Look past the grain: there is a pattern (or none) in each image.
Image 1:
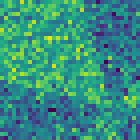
spokes from one point
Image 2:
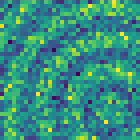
rings round one point
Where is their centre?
bottom right
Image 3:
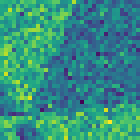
spokes from one point
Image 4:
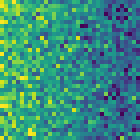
a smooth slope
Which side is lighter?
left
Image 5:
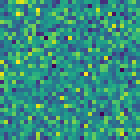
only noise
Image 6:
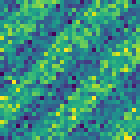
diagonal stripes
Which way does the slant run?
bottom left to top right
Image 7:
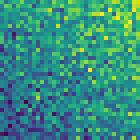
a smooth slope
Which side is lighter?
top right
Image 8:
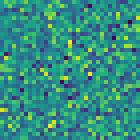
only noise
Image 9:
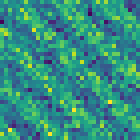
diagonal stripes
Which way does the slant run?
top left to bottom right
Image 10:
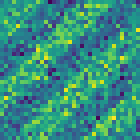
diagonal stripes
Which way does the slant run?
bottom left to top right
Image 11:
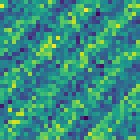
diagonal stripes
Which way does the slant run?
bottom left to top right
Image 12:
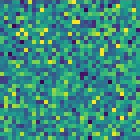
only noise
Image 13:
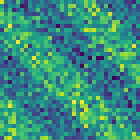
diagonal stripes
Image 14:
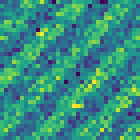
diagonal stripes
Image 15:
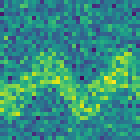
a wavy band
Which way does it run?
left to right
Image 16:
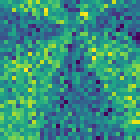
spokes from one point
